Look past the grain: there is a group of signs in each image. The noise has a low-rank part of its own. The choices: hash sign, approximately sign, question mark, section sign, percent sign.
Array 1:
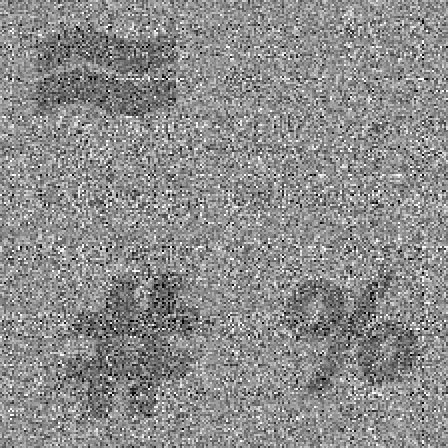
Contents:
top left: approximately sign; bottom left: hash sign; bottom right: percent sign
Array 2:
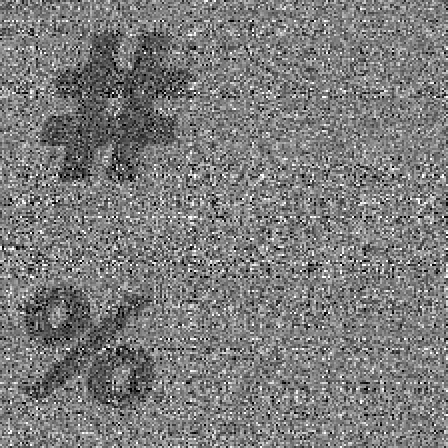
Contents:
top left: hash sign; bottom left: percent sign
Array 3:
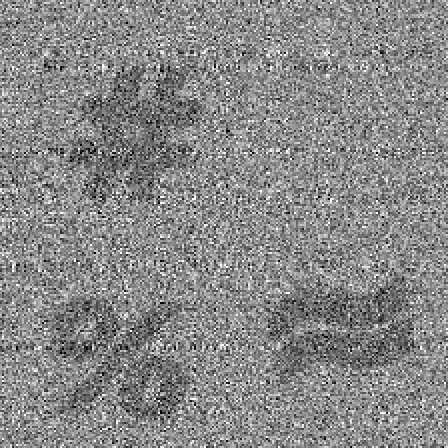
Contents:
top left: hash sign; bottom left: percent sign; bottom right: approximately sign
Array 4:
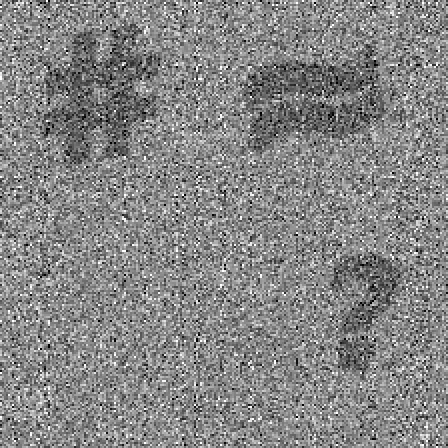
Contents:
top left: hash sign; top right: approximately sign; bottom right: question mark
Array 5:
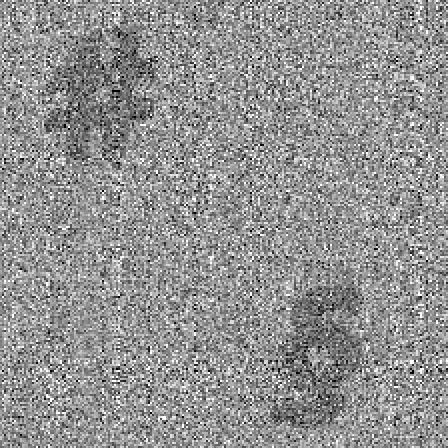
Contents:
top left: hash sign; bottom right: section sign
